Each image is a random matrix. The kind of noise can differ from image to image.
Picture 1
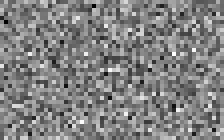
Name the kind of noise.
independent entries
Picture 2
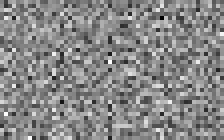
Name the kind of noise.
low rank plus noise
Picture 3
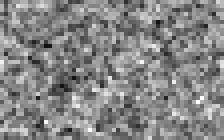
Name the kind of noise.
blotchy
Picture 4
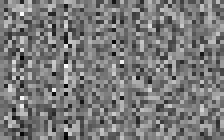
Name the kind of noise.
columns of uneven size
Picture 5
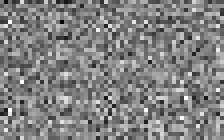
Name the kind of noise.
low rank plus noise
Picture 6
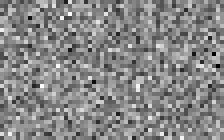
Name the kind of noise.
independent entries
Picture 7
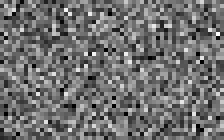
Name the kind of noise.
independent entries
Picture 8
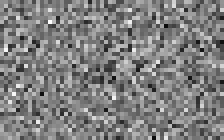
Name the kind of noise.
low rank plus noise
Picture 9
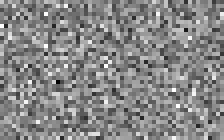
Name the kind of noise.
independent entries
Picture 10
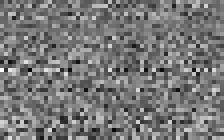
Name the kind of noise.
rows of uneven size
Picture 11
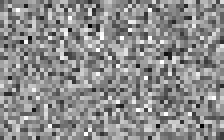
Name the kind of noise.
independent entries
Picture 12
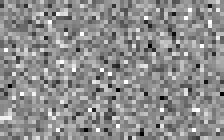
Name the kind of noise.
heavy tails
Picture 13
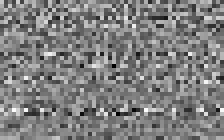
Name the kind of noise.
rows of uneven size
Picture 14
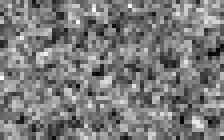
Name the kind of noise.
blotchy
